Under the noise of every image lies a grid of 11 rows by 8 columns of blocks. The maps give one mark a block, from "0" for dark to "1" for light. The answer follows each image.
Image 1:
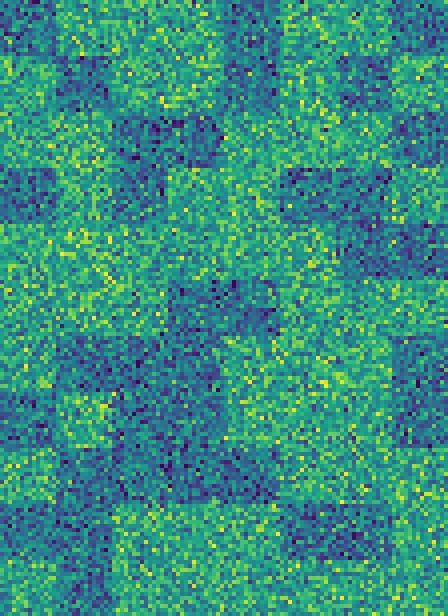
01110110
10110101
11001110
01011001
11111100
11100111
10001110
01001110
10000111
00111001
10111111
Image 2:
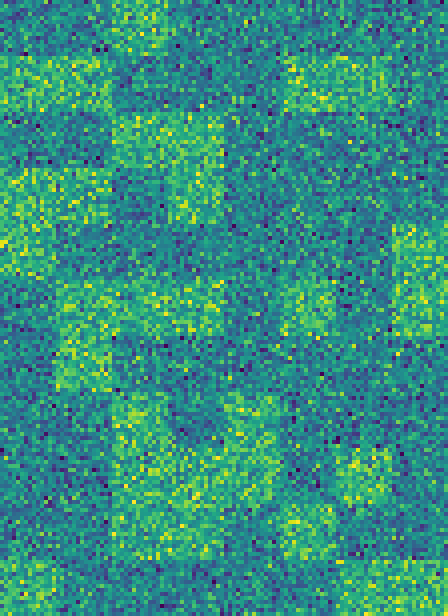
00100000
11000110
00110000
11010000
10000001
01110101
01000000
00101000
00111010
00110100
10000011
